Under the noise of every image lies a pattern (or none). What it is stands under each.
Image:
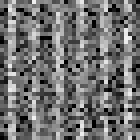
vertical stripes
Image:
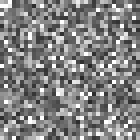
only noise
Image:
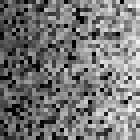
a smooth slope
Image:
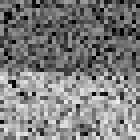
a sharp edge
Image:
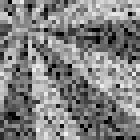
spokes from one point
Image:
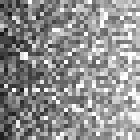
a smooth slope
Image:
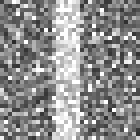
one vertical stripe
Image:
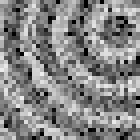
rings round one point
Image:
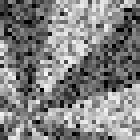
spokes from one point
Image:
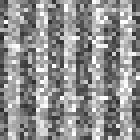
vertical stripes
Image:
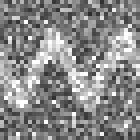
a wavy band
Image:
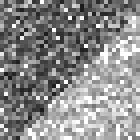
a sharp edge
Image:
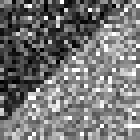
a sharp edge
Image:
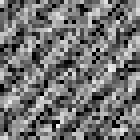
diagonal stripes
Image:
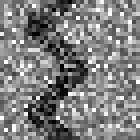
a wavy band
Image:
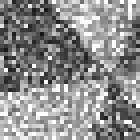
spokes from one point
